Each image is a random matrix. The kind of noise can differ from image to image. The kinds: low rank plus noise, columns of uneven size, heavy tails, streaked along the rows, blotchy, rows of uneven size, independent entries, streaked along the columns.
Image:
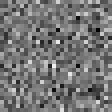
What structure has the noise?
low rank plus noise
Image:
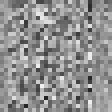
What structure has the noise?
columns of uneven size
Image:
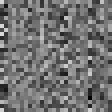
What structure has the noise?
columns of uneven size
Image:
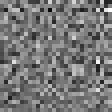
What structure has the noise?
low rank plus noise
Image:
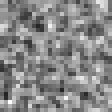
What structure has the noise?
blotchy
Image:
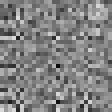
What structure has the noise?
low rank plus noise
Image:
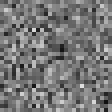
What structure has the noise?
low rank plus noise
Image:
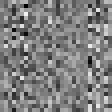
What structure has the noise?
columns of uneven size
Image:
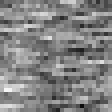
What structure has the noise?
streaked along the rows
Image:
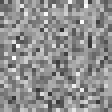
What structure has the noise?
independent entries
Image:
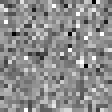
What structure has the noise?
heavy tails
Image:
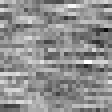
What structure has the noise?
streaked along the rows
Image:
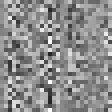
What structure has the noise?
columns of uneven size
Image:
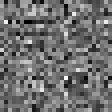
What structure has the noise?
low rank plus noise
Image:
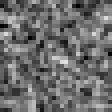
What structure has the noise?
blotchy
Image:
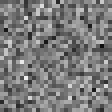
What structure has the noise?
independent entries
